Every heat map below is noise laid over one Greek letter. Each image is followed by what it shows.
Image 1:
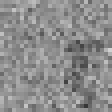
dark xi
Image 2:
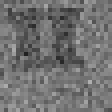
dark pi
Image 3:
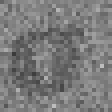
dark sigma
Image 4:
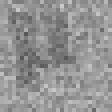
dark mu
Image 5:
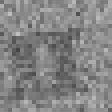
dark pi
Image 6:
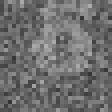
light delta
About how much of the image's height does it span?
two thirds
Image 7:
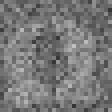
light omega
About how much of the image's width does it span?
nearly all
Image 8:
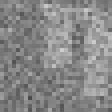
light eta
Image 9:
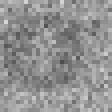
dark sigma
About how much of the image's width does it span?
nearly all
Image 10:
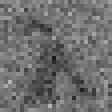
dark lambda
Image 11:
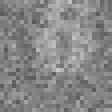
light delta
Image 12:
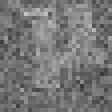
light mu
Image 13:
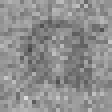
dark alpha
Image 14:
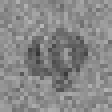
dark phi
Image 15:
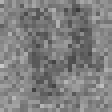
dark mu
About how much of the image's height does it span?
nearly all
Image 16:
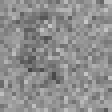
dark xi
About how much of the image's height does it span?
two thirds
